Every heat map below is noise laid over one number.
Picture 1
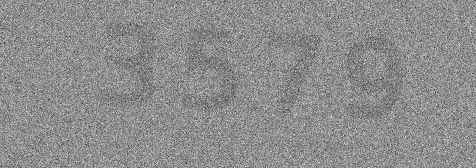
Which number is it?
3579
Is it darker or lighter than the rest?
darker
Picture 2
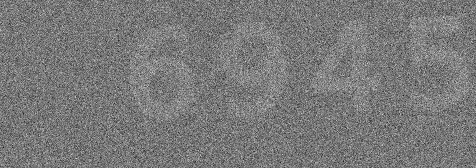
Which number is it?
6945
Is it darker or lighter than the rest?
lighter
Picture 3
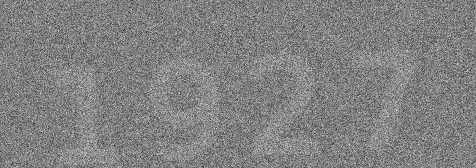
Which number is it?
1927
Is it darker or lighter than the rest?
lighter
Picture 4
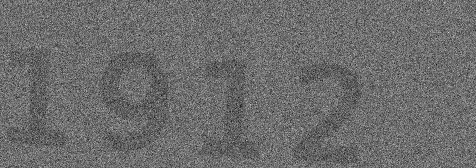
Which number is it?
1912
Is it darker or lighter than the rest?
darker
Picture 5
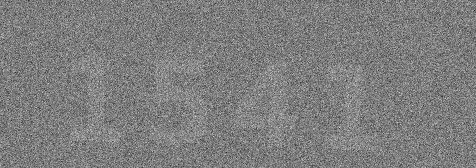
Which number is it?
1541
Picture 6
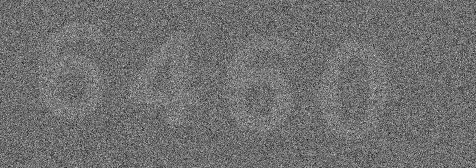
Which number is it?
6460
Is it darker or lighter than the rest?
lighter
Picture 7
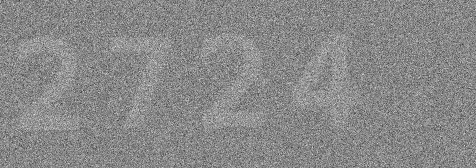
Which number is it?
2724
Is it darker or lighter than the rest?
lighter
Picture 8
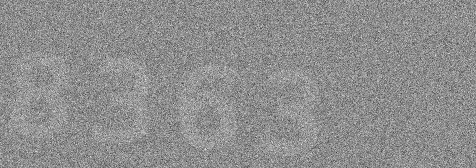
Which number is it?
8363
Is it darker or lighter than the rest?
lighter
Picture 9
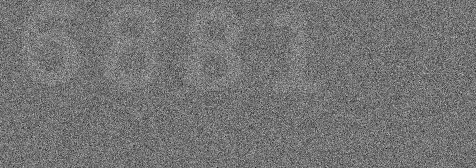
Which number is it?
6881
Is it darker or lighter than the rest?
lighter
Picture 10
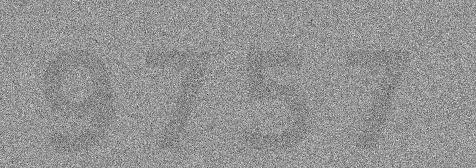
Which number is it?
9757
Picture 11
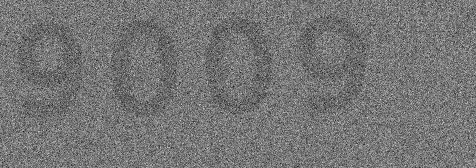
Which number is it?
9009
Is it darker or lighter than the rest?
darker
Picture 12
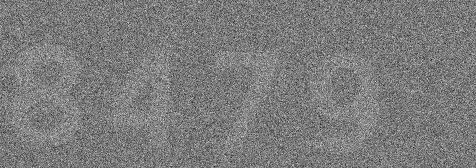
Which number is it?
8479
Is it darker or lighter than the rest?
lighter
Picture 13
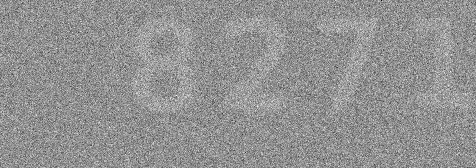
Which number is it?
8271
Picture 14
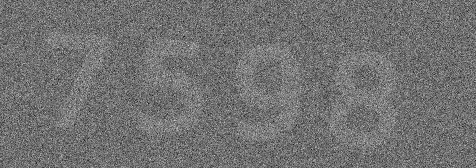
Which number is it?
7598
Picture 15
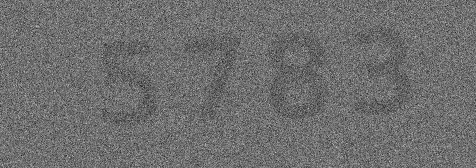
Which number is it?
5783
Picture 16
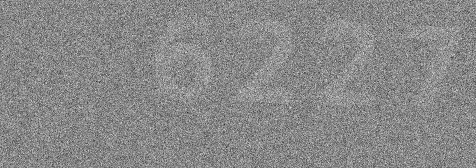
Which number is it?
6227
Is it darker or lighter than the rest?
lighter
